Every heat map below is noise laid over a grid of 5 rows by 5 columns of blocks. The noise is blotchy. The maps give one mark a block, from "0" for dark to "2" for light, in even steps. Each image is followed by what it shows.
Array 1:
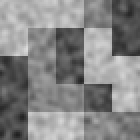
2 2 2 1 0
2 1 0 2 0
0 1 0 2 2
0 1 1 0 2
0 2 2 1 1
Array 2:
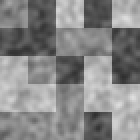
1 0 2 0 2
0 0 1 1 0
2 1 0 2 0
2 2 1 2 2
1 1 1 0 2
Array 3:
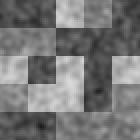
0 0 2 1 0
1 1 0 0 0
2 0 2 0 2
1 2 2 0 1
0 0 1 1 1
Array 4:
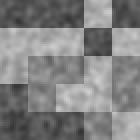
0 0 0 2 0
2 2 2 0 2
2 1 1 2 1
0 1 2 2 1
0 0 0 1 2
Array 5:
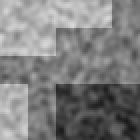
2 2 2 2 1
2 2 1 1 1
1 1 1 1 1
2 1 0 0 0
2 1 0 0 0
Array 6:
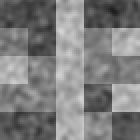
0 0 2 0 0
1 0 2 1 2
2 1 2 1 1
1 1 2 0 2
0 0 2 1 0
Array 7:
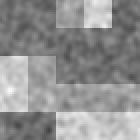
0 0 1 2 0
0 0 0 0 0
2 1 0 0 0
2 1 1 1 1
0 0 2 2 2
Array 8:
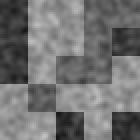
0 2 2 1 1
0 2 2 1 0
0 2 1 1 2
2 1 2 2 2
2 2 0 2 0
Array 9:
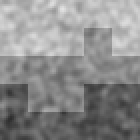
2 2 2 2 2
2 2 2 1 2
1 1 1 1 1
0 1 1 0 0
0 0 0 0 0
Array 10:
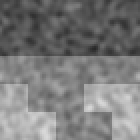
0 0 0 0 0
0 0 0 0 0
1 1 1 1 1
2 1 1 2 2
2 2 1 1 2
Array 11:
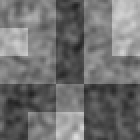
1 1 0 1 2
2 1 0 1 2
1 1 0 1 1
0 0 1 0 0
0 1 2 0 0
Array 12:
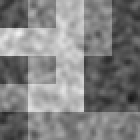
0 1 2 1 0
2 2 2 1 0
0 1 2 0 0
1 2 2 0 0
0 1 1 1 1
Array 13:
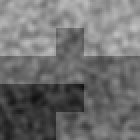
2 2 2 2 2
2 2 1 2 2
1 1 1 1 1
0 0 0 1 1
0 0 1 1 1
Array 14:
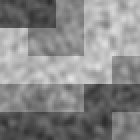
0 0 1 2 2
2 1 1 2 2
2 2 2 2 1
1 1 1 0 0
0 0 0 0 1
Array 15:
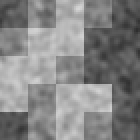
0 1 2 1 0
1 2 2 0 0
2 2 1 0 0
2 1 2 2 0
0 1 2 1 0
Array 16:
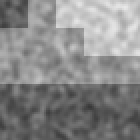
0 1 2 2 2
1 1 1 2 2
1 1 1 1 1
0 0 0 0 0
0 0 0 0 0
